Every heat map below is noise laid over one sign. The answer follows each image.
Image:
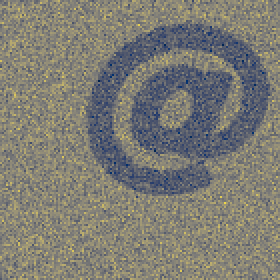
at sign
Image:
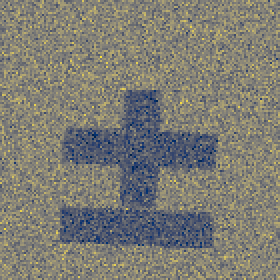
plus-minus sign
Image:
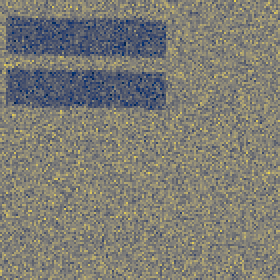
equals sign
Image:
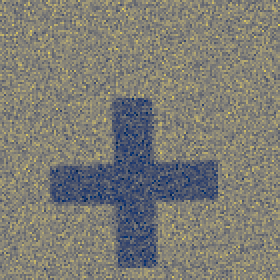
plus sign
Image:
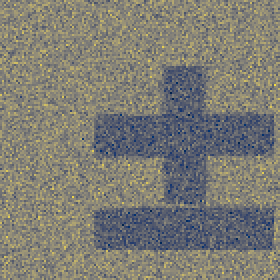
plus-minus sign
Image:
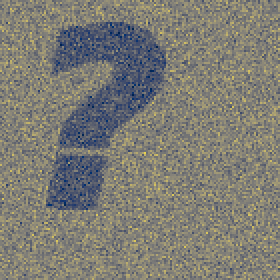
question mark
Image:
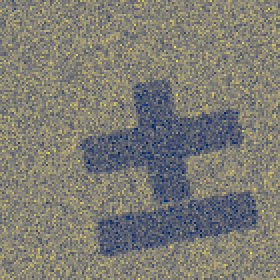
plus-minus sign
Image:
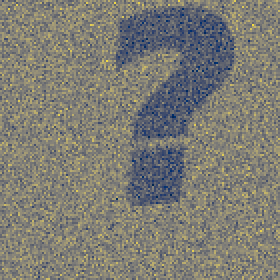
question mark
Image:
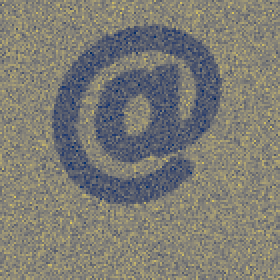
at sign
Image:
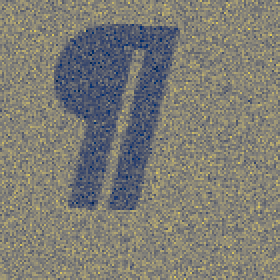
pilcrow
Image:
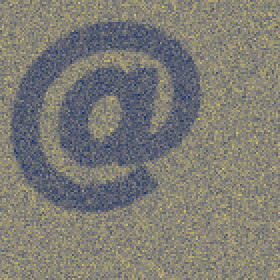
at sign
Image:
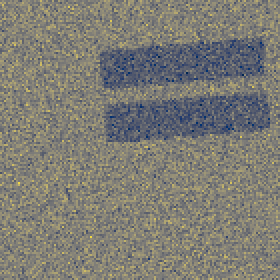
equals sign
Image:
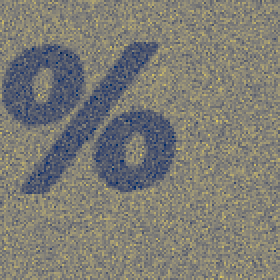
percent sign
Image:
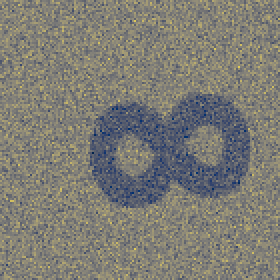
infinity sign
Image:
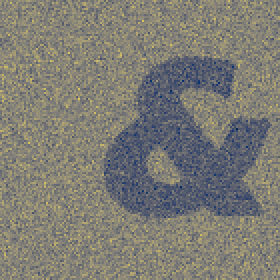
ampersand
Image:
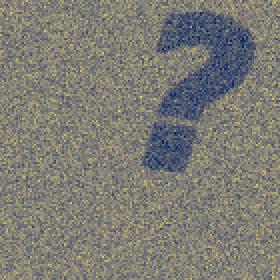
question mark
